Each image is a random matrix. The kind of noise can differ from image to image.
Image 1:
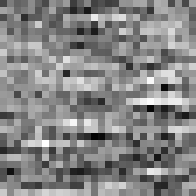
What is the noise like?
streaked along the rows
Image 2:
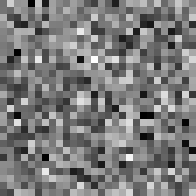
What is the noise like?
low rank plus noise
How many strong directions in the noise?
five to eight
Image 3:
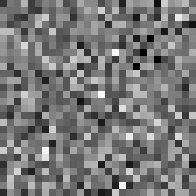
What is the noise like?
independent entries
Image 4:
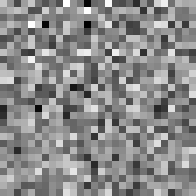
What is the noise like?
low rank plus noise
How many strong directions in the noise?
two
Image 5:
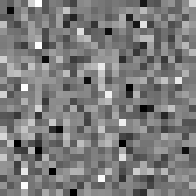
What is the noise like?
heavy tails
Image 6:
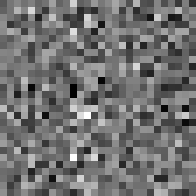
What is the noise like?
low rank plus noise
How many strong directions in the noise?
five to eight
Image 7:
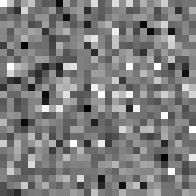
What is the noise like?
heavy tails
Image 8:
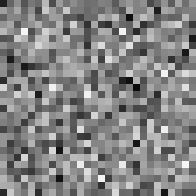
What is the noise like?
independent entries
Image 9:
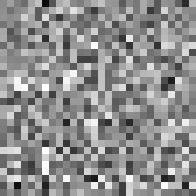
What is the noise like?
low rank plus noise
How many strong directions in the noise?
two
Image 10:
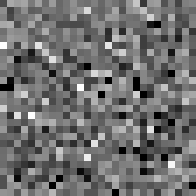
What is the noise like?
heavy tails
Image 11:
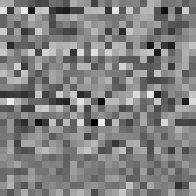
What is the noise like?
rows of uneven size
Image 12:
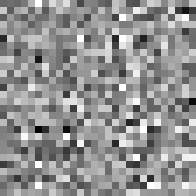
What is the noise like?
low rank plus noise
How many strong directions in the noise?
three or four
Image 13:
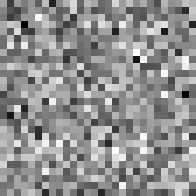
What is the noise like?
independent entries
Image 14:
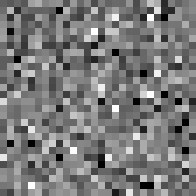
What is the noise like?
heavy tails
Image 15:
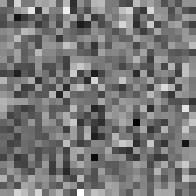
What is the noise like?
low rank plus noise
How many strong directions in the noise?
two
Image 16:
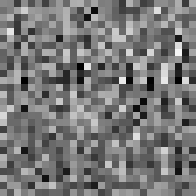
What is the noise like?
low rank plus noise
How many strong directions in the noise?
one
